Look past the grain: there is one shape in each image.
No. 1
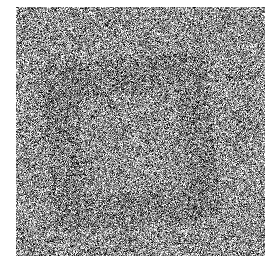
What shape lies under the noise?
square frame
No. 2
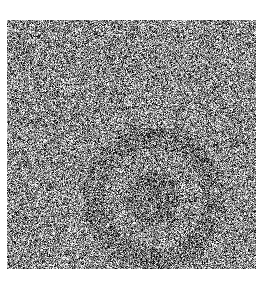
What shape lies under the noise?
bullseye
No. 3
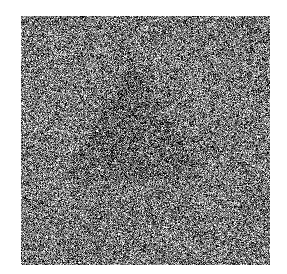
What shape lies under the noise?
triangle
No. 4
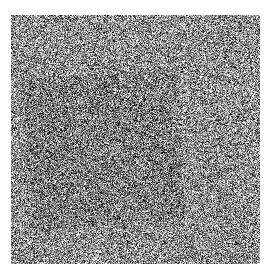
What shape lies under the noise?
square
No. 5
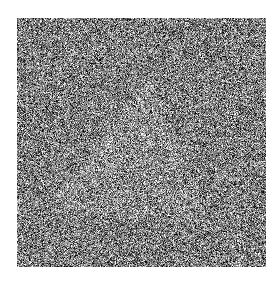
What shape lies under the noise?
triangle
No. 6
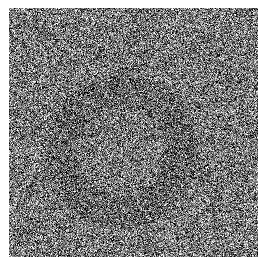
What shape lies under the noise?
ring
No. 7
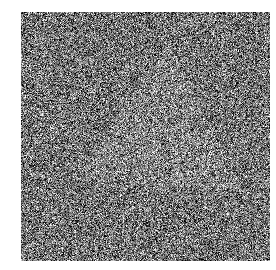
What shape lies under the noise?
triangle
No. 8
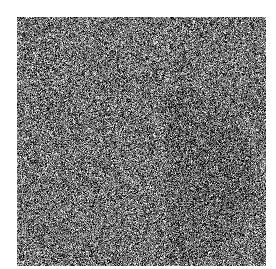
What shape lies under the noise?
half disc
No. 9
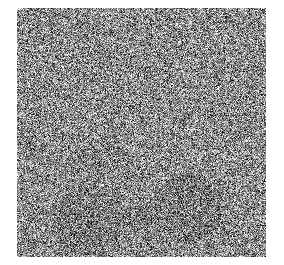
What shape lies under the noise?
dumbbell
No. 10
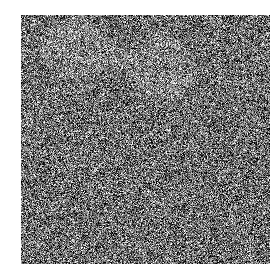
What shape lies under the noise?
dumbbell
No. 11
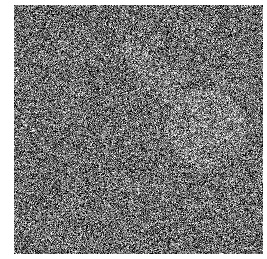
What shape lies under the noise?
lollipop
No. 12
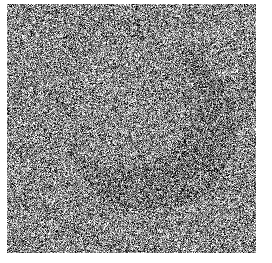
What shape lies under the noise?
crescent
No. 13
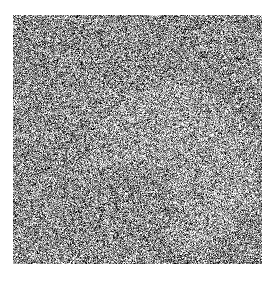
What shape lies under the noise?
disc with a wedge cut out
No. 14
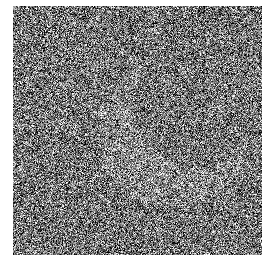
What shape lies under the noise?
crescent
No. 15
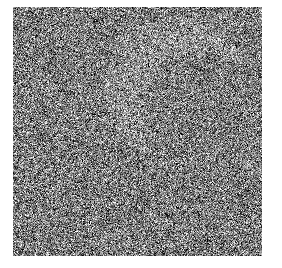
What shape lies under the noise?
crescent
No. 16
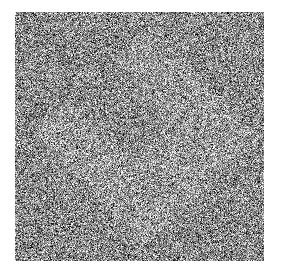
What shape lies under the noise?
square with a notch
